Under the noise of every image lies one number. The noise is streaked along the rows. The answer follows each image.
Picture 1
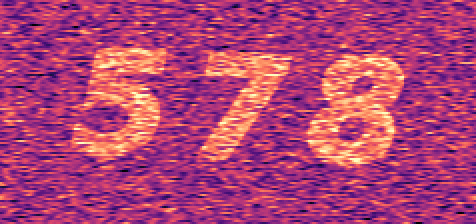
578
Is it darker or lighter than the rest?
lighter
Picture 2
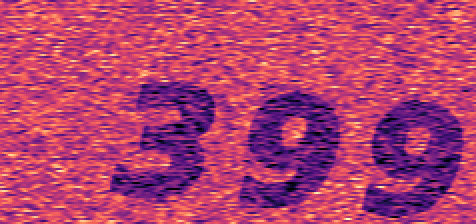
399
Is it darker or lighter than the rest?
darker
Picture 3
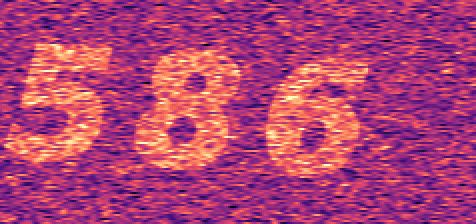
586
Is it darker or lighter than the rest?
lighter
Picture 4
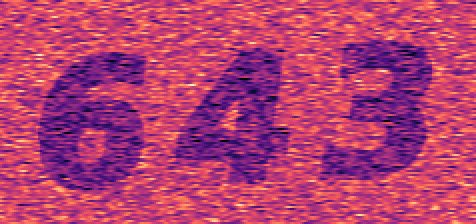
643
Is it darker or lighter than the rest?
darker
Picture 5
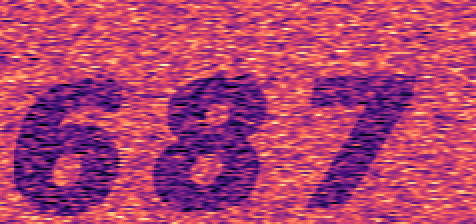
687
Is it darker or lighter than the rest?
darker
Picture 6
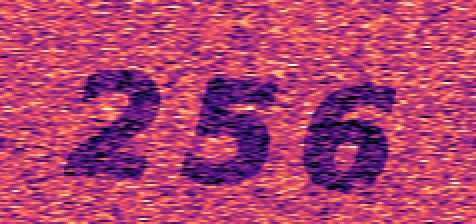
256
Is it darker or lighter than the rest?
darker
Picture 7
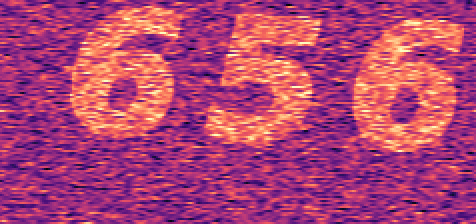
656
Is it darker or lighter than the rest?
lighter
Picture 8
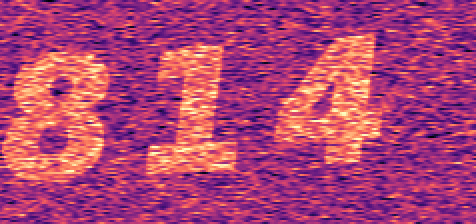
814
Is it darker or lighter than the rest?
lighter
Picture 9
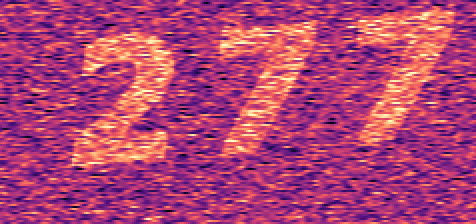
277
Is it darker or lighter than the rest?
lighter
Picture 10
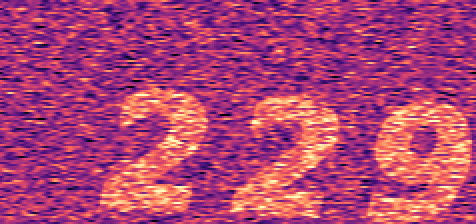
229
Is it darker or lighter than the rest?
lighter
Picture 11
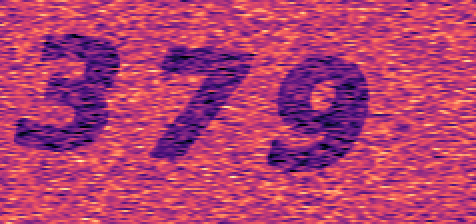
379
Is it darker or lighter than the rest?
darker
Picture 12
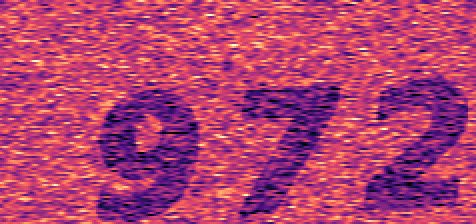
972
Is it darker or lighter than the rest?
darker
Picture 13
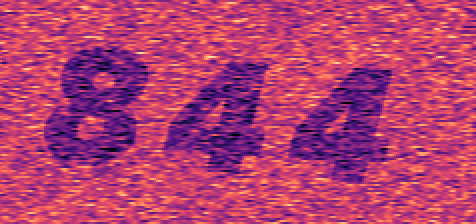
844
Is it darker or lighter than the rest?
darker
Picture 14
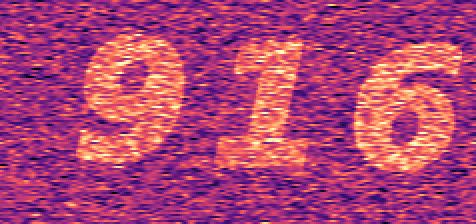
916
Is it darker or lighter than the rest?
lighter
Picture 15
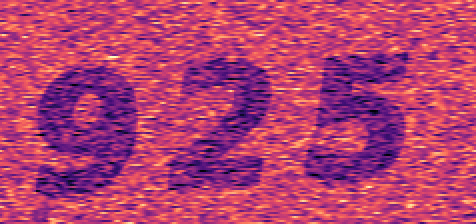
925
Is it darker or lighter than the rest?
darker
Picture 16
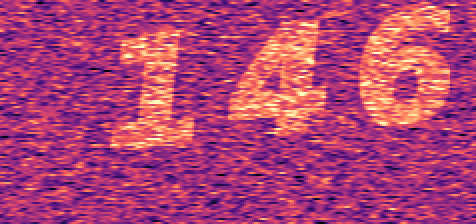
146
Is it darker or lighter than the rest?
lighter
